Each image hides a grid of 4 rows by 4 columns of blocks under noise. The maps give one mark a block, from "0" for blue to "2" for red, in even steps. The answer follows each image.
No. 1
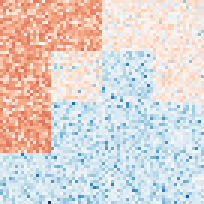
2 2 1 1
2 1 0 1
2 0 0 0
0 0 0 0
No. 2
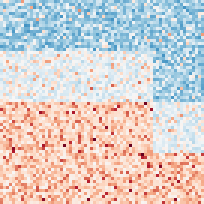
0 0 0 0
1 1 1 0
2 2 2 1
2 2 2 2
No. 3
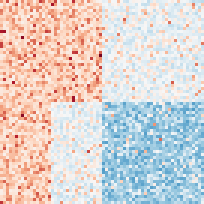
2 2 1 1
2 2 1 1
2 1 0 0
2 1 0 0
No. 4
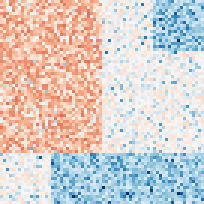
2 2 1 0
2 2 1 1
2 2 1 1
1 0 0 0
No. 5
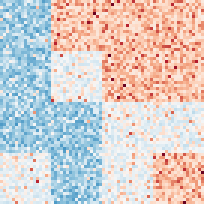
0 2 2 2
0 1 2 2
0 0 1 1
1 0 1 2
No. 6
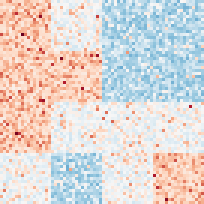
2 1 0 0
2 2 0 0
2 1 1 1
1 0 1 2
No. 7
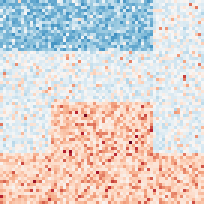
0 0 0 1
1 1 1 1
1 2 2 1
2 2 2 2
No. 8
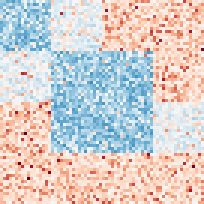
0 1 2 2
1 0 0 2
2 0 0 1
2 2 2 2
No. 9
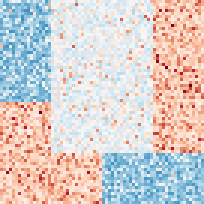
0 1 1 2
0 1 1 2
2 1 1 2
2 2 0 0
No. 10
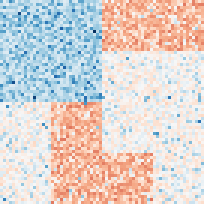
0 0 2 2
0 0 1 1
1 2 1 1
1 2 2 1
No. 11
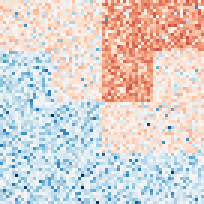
1 1 2 2
0 1 2 1
0 0 1 1
0 0 0 0
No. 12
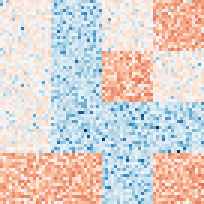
1 0 1 2
1 0 2 1
1 0 0 0
2 2 0 2
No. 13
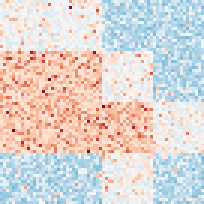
1 1 0 0
2 2 1 0
2 2 2 1
0 0 1 0
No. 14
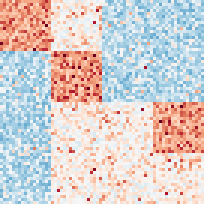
2 1 0 0
0 2 0 0
0 1 1 2
0 1 1 1
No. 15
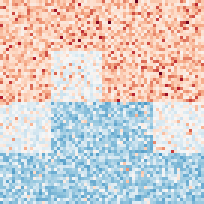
2 2 2 2
2 1 2 2
1 0 0 1
0 0 0 0
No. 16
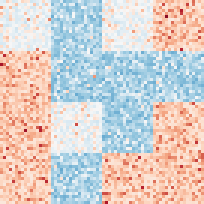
1 0 1 2
2 0 0 0
2 1 0 2
2 0 2 2
